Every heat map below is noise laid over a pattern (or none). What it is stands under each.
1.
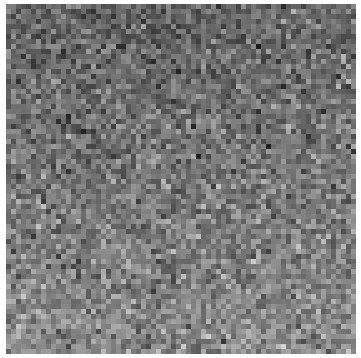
a smooth slope
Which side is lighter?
bottom
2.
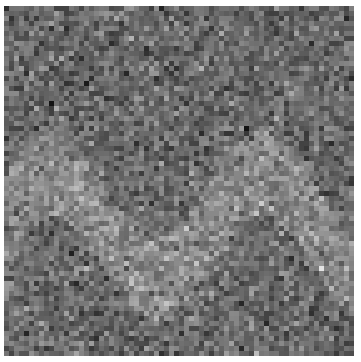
a wavy band
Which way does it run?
left to right
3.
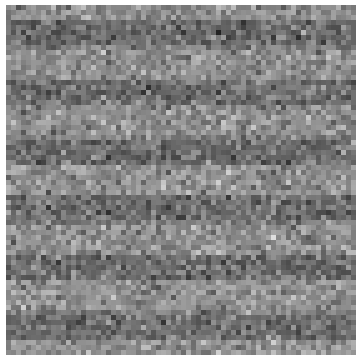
horizontal stripes
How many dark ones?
6
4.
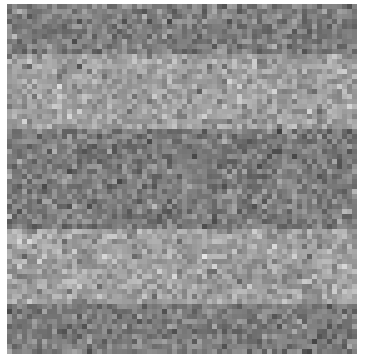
horizontal stripes
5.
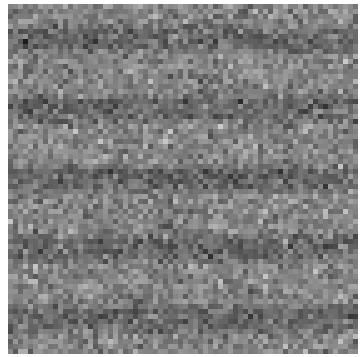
horizontal stripes
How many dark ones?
5
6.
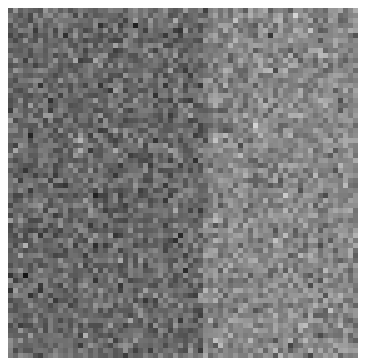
a sharp edge
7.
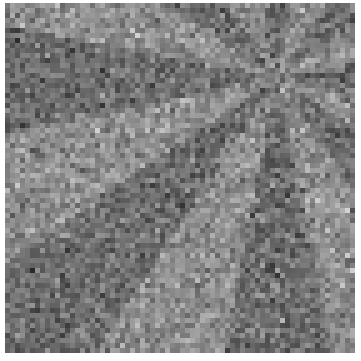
spokes from one point
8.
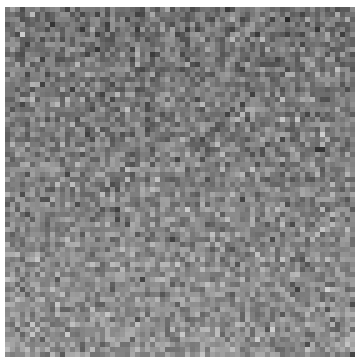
a smooth slope
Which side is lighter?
bottom
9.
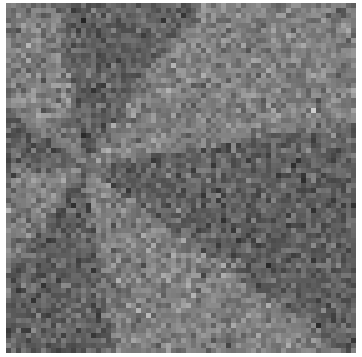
spokes from one point
